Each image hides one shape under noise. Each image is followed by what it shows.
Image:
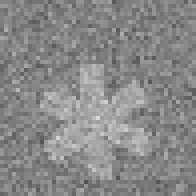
light asterisk
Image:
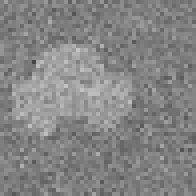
light car
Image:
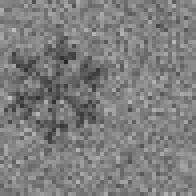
dark snowflake
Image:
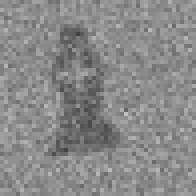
dark chess bishop
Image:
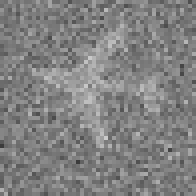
light airplane
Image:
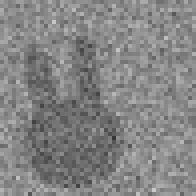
dark rabbit's head
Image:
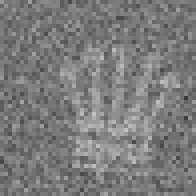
light chess queen
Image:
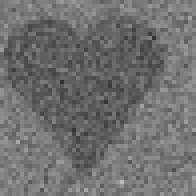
dark heart
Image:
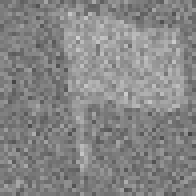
light flag
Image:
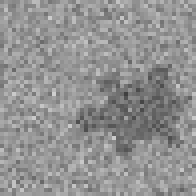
dark turtle
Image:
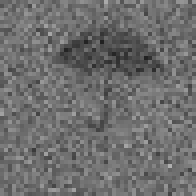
dark umbrella
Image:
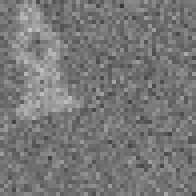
light chess bishop
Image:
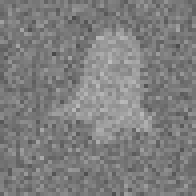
light bell
